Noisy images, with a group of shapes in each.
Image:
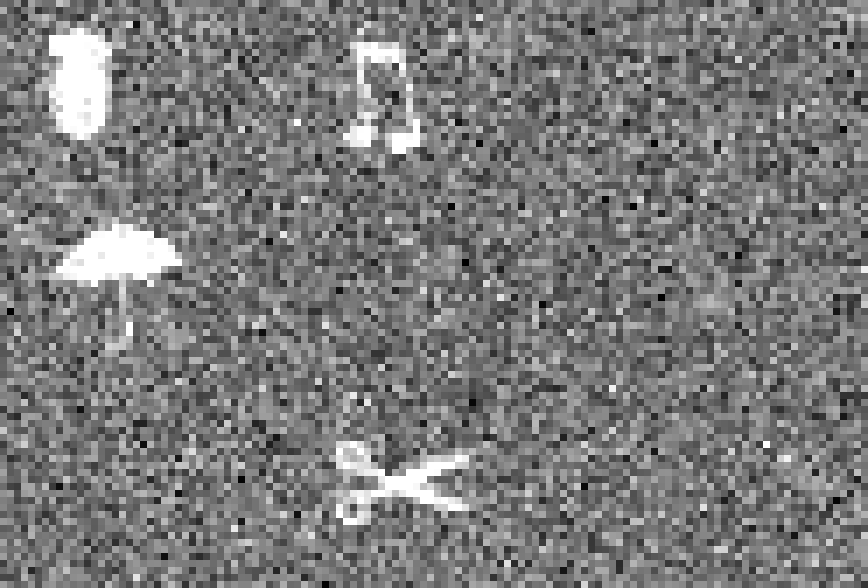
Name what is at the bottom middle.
pair of scissors
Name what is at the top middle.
pair of musical notes
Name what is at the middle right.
nothing
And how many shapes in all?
4
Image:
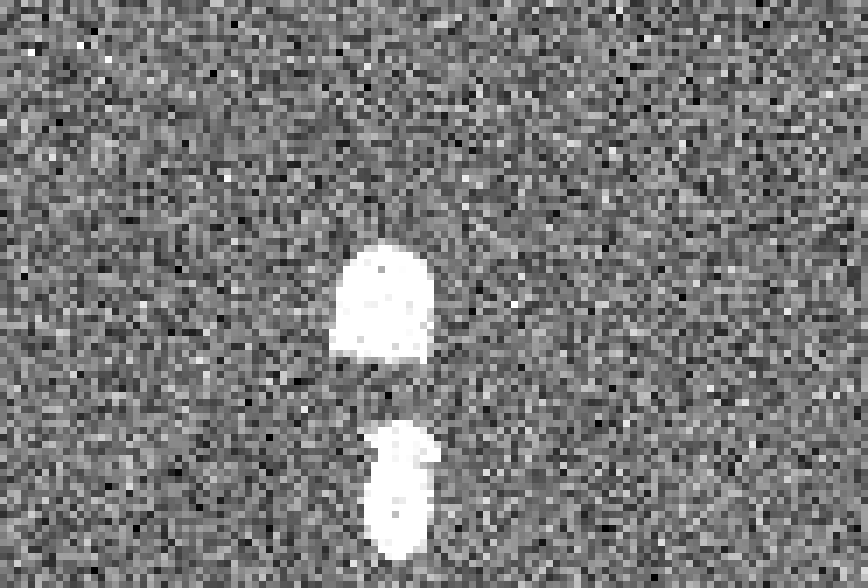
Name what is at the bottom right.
nothing
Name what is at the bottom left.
nothing
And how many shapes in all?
2
